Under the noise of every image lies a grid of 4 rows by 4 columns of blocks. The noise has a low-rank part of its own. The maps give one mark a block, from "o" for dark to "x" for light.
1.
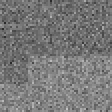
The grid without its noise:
oooo
oooo
oxxx
xxxx
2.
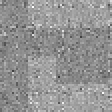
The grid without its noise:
oxxx
oooo
oxoo
oxxx
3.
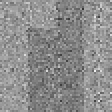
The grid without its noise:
xxox
xoox
xoox
xoox
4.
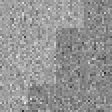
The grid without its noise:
xxxo
xxoo
xxoo
xooo
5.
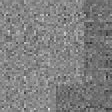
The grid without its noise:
xxxo
xxxo
xxxo
xxoo
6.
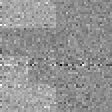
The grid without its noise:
xxoo
oooo
xooo
xxoo
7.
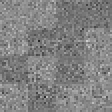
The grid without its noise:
xxoo
xoox
oxox
xoxx
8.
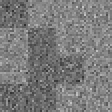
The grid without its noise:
oxxx
xoxx
xoox
ooxx
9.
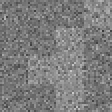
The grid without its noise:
ooox
ooxo
oxxo
ooxo
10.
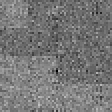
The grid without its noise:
xooo
oooo
xxoo
xxxx
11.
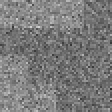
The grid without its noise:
xxxo
oooo
xooo
xxoo
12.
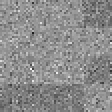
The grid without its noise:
xxxo
xxxx
xxxo
ooox
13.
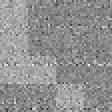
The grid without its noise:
xooo
xooo
xxoo
ooxo
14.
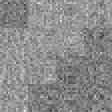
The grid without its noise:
oxxx
xxxo
xxoo
xooo
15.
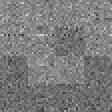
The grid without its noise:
xxxx
xxox
oxxo
oooo
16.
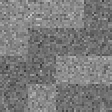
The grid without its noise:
xxxo
xooo
ooxx
oxoo
